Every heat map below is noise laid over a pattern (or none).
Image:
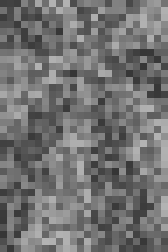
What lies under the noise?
spokes from one point
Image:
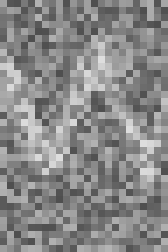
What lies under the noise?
a wavy band
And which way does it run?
left to right
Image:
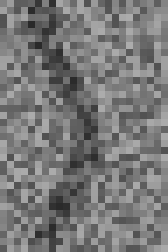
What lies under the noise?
a wavy band
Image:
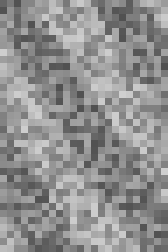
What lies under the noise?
diagonal stripes
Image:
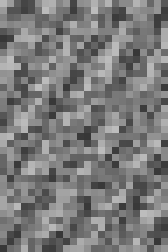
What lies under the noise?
diagonal stripes
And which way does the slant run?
bottom left to top right
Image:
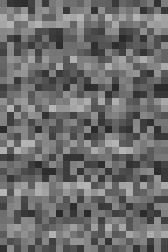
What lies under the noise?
horizontal stripes
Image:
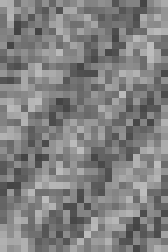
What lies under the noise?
diagonal stripes
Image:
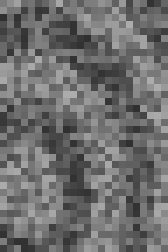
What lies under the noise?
rings round one point
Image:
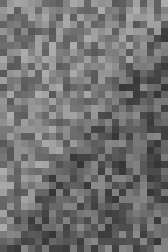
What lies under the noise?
a sharp edge
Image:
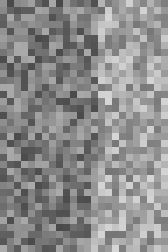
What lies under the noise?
a sharp edge
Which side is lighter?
right
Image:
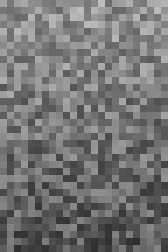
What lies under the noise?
a smooth slope
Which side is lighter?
top
